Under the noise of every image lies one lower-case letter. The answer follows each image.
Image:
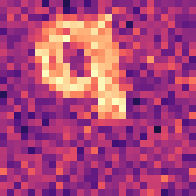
q
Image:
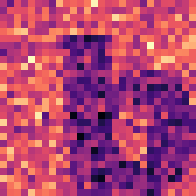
b
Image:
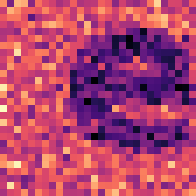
e
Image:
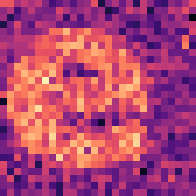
e
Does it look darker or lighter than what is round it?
lighter
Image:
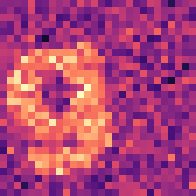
g
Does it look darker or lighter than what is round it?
lighter
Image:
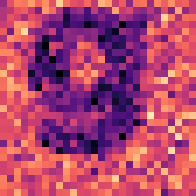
g
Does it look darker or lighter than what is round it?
darker
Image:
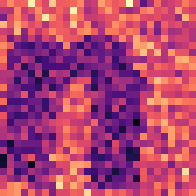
n
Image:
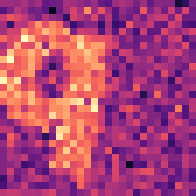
q
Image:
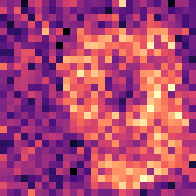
g
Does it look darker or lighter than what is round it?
lighter
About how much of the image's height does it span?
nearly all
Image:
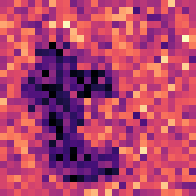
t
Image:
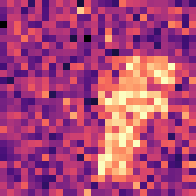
f
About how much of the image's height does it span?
two thirds
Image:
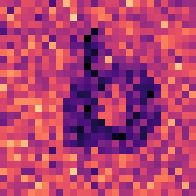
b
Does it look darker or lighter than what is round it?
darker
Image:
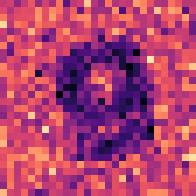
g
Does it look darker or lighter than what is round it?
darker
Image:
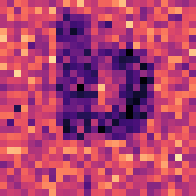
b
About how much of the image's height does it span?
two thirds
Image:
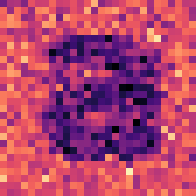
a
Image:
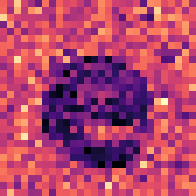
e
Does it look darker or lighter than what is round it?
darker
